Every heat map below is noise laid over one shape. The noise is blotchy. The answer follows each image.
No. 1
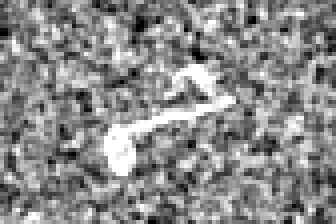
musical note
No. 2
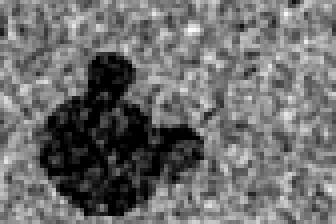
bear's head
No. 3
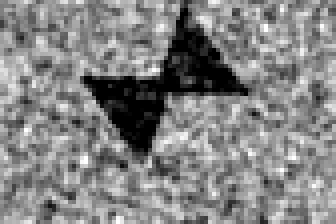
bow tie
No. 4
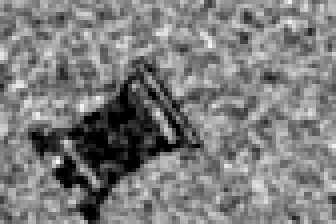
chess rook
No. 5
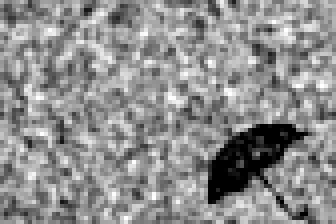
umbrella
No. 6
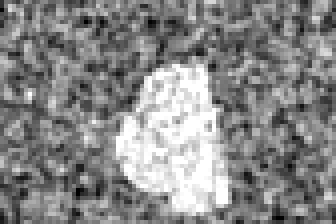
cloud
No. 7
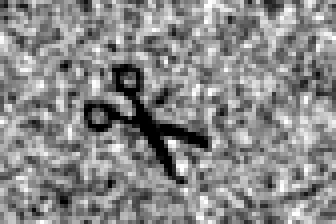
pair of scissors
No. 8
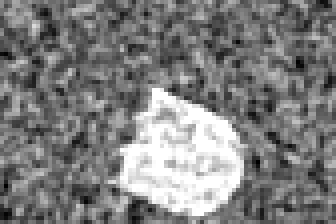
ghost
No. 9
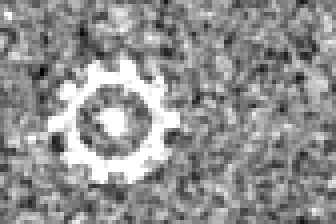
gear
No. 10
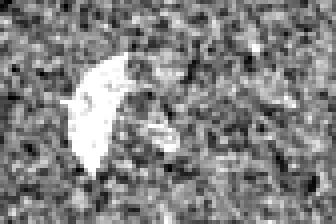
umbrella
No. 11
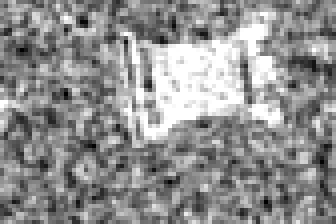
chess rook
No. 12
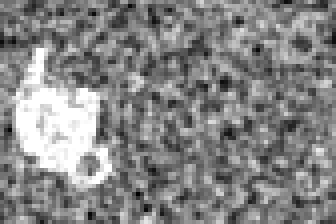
teapot
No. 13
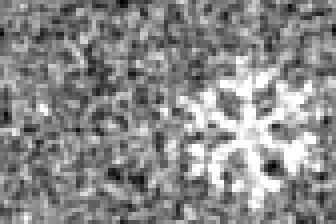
snowflake
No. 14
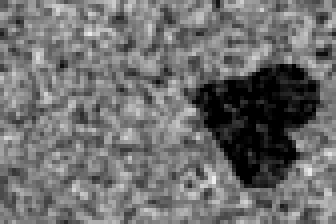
heart
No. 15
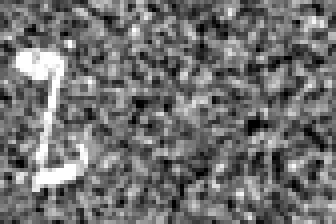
musical note
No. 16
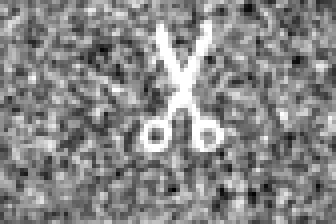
pair of scissors
